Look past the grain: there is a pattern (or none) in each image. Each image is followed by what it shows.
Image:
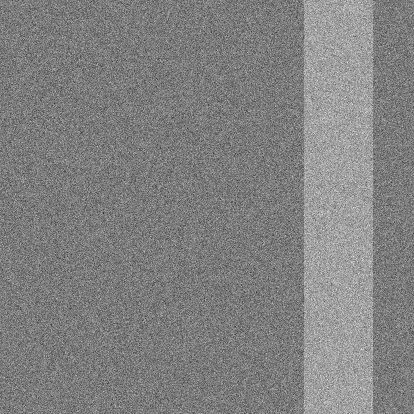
one band of columns
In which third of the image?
right
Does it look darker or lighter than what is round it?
lighter
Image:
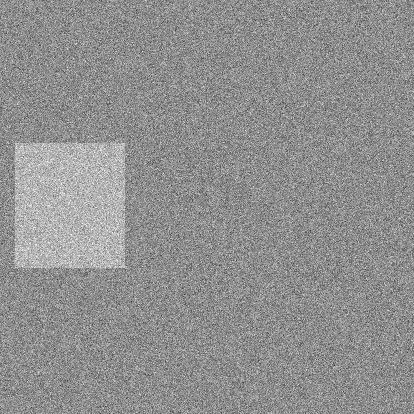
one block
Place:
middle left
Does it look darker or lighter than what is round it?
lighter
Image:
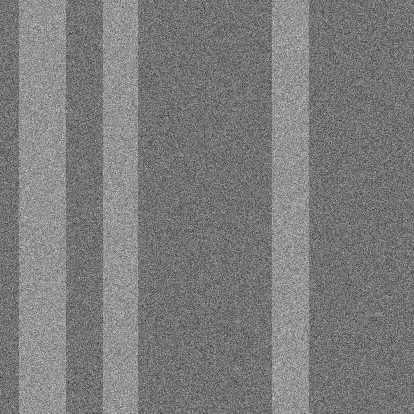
bands of columns
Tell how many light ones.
3
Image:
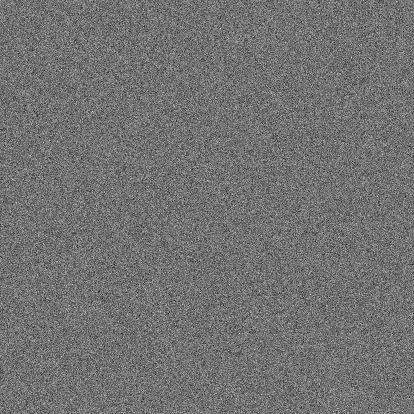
only noise
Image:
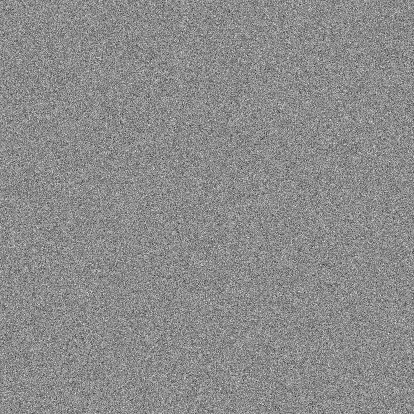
only noise
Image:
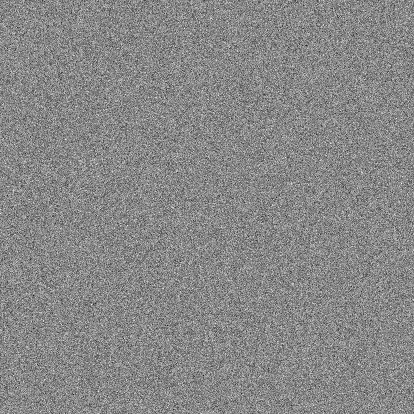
only noise
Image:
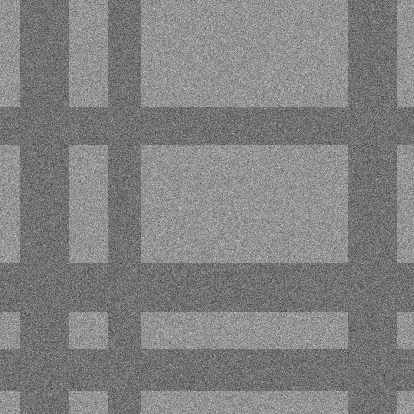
bands of rows crossing bands of columns
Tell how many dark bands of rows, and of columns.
3 and 3
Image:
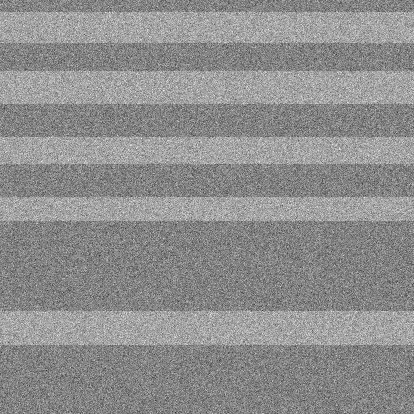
bands of rows
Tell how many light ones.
5
